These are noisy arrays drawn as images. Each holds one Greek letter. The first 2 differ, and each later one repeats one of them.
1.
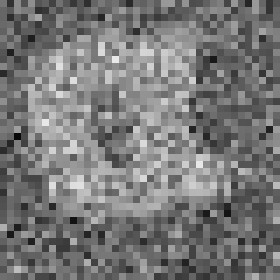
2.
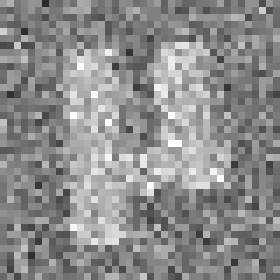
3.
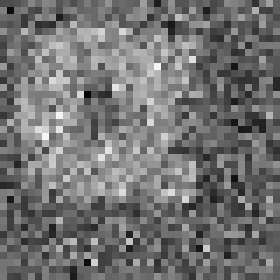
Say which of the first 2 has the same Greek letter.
1
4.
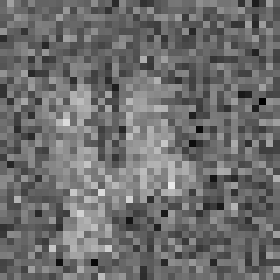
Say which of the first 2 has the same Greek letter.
2
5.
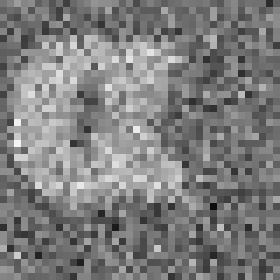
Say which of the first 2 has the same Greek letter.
1
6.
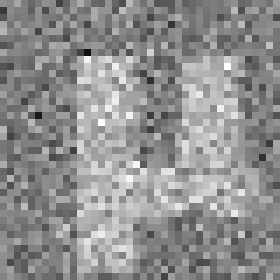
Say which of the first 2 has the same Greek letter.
2
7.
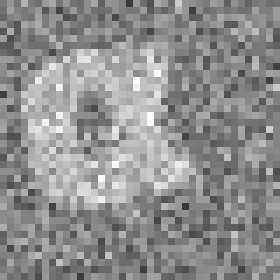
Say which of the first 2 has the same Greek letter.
1
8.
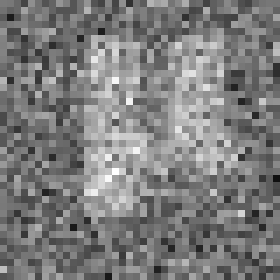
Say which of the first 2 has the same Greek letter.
2
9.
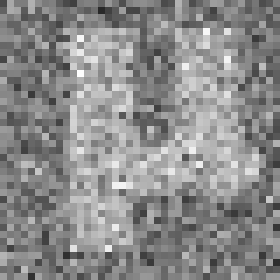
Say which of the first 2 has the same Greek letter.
2
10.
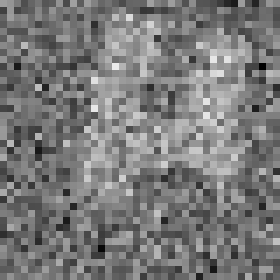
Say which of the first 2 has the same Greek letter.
2
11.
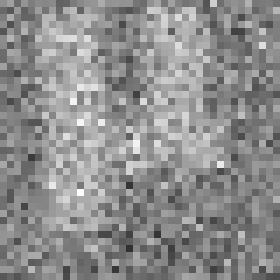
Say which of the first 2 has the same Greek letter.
2
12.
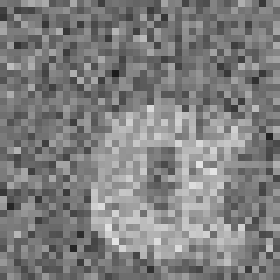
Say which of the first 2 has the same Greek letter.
1
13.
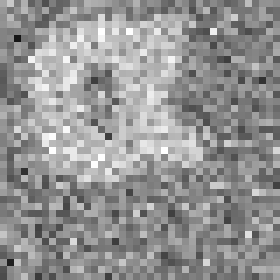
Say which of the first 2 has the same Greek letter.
1
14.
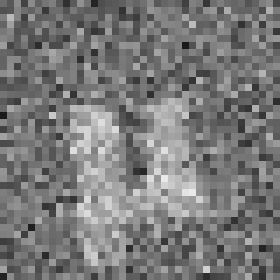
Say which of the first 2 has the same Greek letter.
2
